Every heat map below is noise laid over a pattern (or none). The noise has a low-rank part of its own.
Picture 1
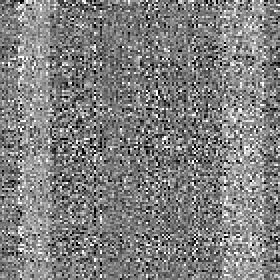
bands of columns
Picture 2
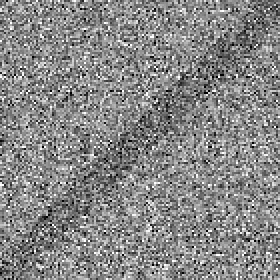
a diagonal band
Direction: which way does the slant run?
bottom left to top right
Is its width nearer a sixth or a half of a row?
a sixth
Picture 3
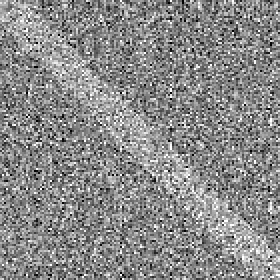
a diagonal band
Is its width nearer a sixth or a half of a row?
a sixth
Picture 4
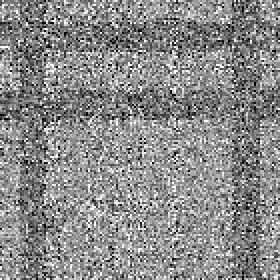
bands of rows crossing bands of columns
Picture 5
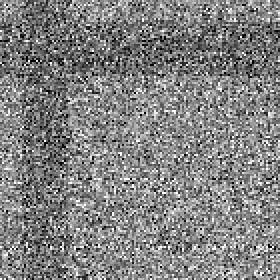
bands of rows crossing bands of columns
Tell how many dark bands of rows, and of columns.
1 and 1
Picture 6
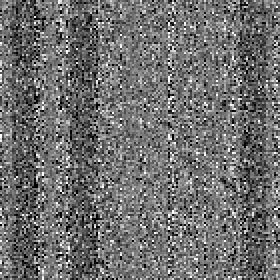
bands of columns
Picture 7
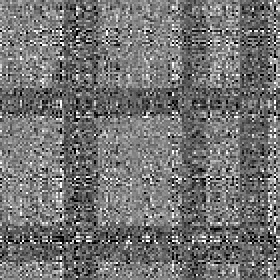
bands of rows crossing bands of columns
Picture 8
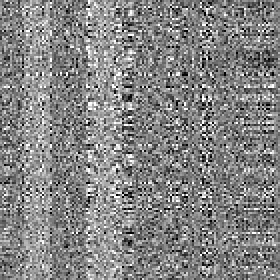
bands of columns
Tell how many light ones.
2
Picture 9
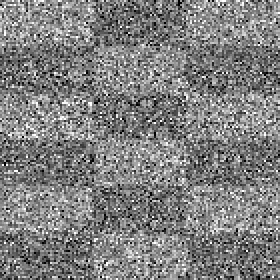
a checkerboard
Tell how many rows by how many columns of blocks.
6 by 3
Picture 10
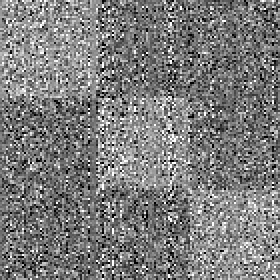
blocks along the diagonal
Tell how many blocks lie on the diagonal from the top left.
3
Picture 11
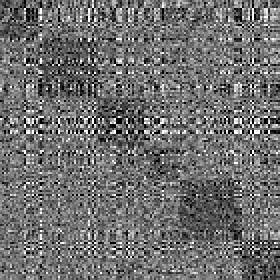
blocks along the diagonal
